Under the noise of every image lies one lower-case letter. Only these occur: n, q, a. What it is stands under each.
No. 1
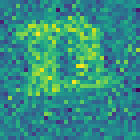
n
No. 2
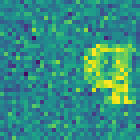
q
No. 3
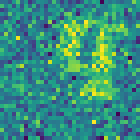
q
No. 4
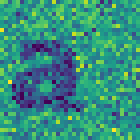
a
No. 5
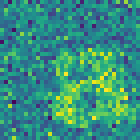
a
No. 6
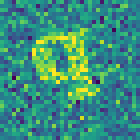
q
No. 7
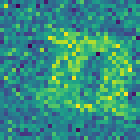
n
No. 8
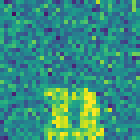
n
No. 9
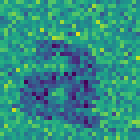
a
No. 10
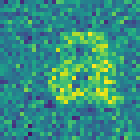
a
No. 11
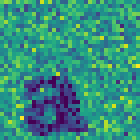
a
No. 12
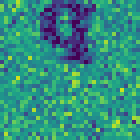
q
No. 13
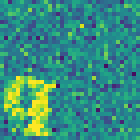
q
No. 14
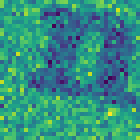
n
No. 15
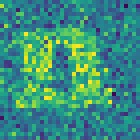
n
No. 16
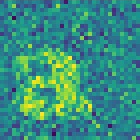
a
